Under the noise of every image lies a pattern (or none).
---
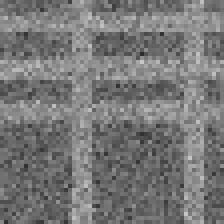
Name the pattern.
bands of rows crossing bands of columns
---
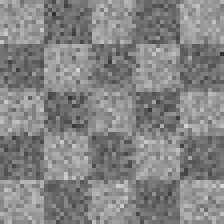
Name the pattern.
a checkerboard
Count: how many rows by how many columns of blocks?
5 by 5
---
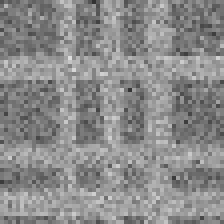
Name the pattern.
bands of rows crossing bands of columns
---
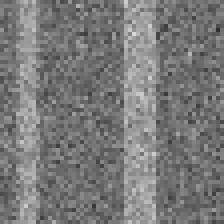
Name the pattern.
bands of columns
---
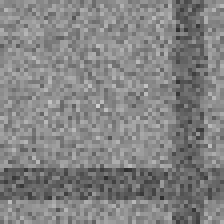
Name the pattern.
bands of rows crossing bands of columns
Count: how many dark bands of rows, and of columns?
1 and 1
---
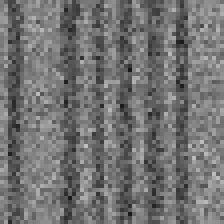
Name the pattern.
bands of columns
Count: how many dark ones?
6
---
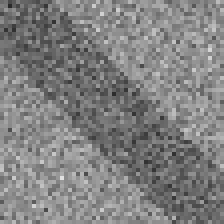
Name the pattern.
a diagonal band
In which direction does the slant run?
top left to bottom right
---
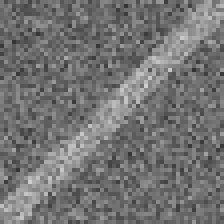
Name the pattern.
a diagonal band
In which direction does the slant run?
bottom left to top right
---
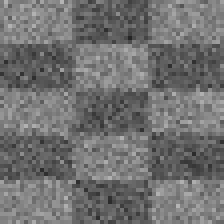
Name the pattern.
a checkerboard
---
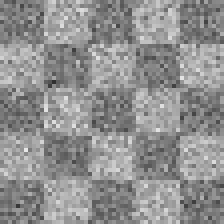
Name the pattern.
a checkerboard
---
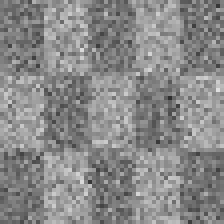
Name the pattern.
a checkerboard
